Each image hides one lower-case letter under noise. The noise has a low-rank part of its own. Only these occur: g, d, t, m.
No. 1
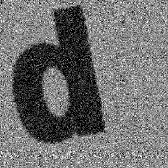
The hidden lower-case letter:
d
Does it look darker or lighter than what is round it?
darker
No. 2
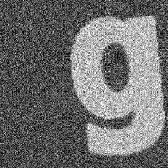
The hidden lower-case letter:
g
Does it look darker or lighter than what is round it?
lighter
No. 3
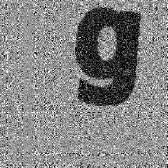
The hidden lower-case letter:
g
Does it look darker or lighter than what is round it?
darker
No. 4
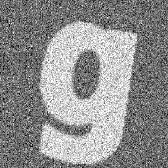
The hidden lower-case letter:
g
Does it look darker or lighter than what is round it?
lighter
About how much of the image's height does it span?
nearly all
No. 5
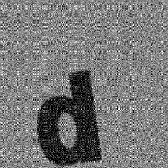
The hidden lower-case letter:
d
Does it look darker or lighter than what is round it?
darker
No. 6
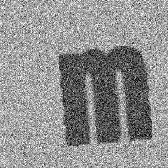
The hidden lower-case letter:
m
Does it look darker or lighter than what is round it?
darker
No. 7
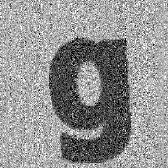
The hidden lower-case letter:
g
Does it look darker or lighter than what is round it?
darker
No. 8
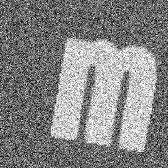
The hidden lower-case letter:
m
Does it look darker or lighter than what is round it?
lighter
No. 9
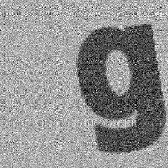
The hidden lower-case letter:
g
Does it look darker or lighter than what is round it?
darker
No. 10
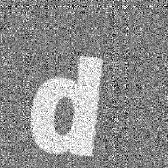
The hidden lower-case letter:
d
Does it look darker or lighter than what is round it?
lighter
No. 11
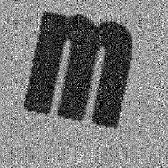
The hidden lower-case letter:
m
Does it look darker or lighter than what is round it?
darker
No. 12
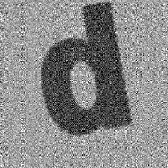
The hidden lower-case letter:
d
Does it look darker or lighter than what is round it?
darker
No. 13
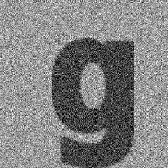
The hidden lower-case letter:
g
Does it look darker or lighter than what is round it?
darker
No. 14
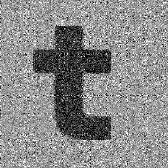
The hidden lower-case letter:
t
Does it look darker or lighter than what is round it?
darker
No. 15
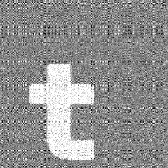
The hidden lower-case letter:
t
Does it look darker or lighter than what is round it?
lighter
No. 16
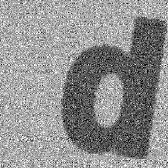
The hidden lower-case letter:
d
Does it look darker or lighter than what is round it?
darker
